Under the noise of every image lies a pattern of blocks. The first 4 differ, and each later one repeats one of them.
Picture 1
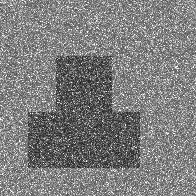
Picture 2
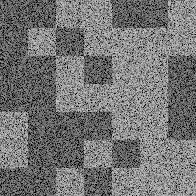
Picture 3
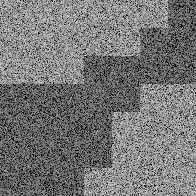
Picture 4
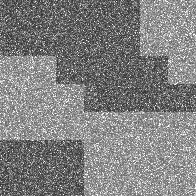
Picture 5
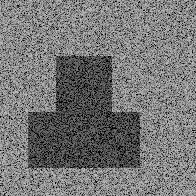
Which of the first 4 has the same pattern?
1
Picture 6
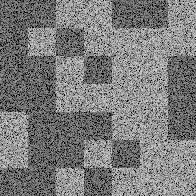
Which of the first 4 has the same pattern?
2
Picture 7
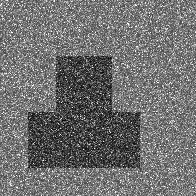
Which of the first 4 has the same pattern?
1
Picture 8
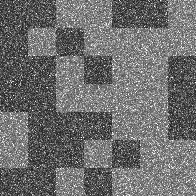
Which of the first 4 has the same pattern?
2
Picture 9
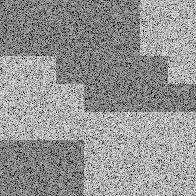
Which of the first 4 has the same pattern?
4
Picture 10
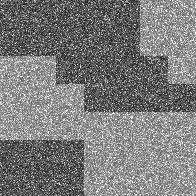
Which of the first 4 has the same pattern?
4
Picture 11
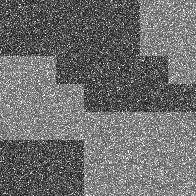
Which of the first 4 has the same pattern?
4
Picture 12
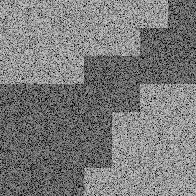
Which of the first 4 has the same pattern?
3
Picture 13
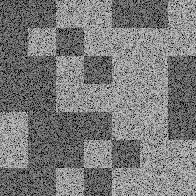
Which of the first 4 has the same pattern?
2
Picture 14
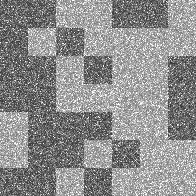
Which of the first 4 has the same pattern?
2
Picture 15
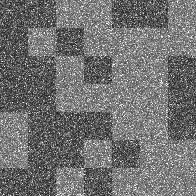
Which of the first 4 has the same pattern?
2
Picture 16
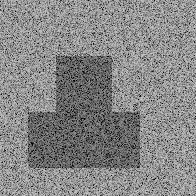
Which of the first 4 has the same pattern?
1
